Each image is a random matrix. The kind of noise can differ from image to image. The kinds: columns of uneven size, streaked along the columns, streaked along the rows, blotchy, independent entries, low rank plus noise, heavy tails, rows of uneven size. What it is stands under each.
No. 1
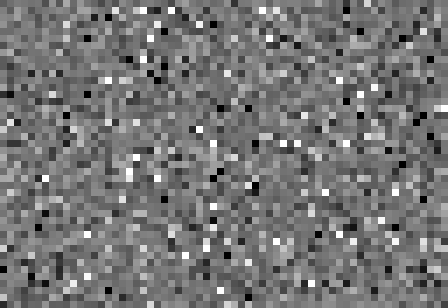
heavy tails
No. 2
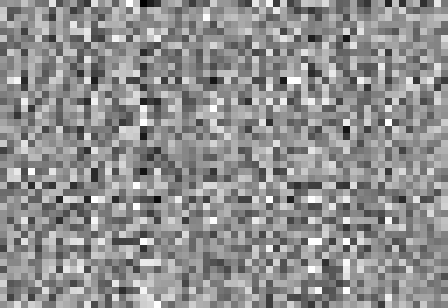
low rank plus noise
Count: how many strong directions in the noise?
three or four
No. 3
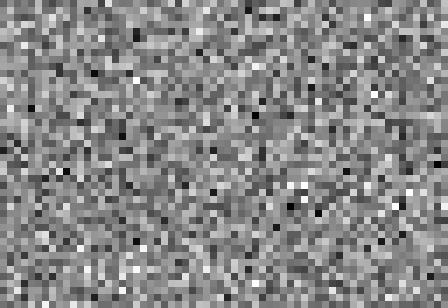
independent entries
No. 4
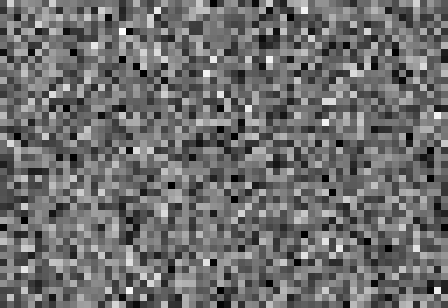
independent entries
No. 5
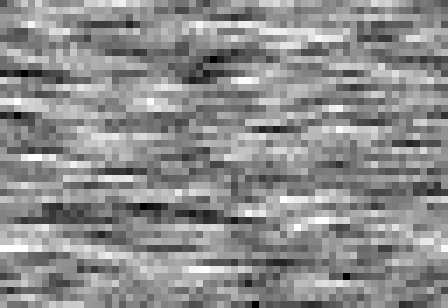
streaked along the rows
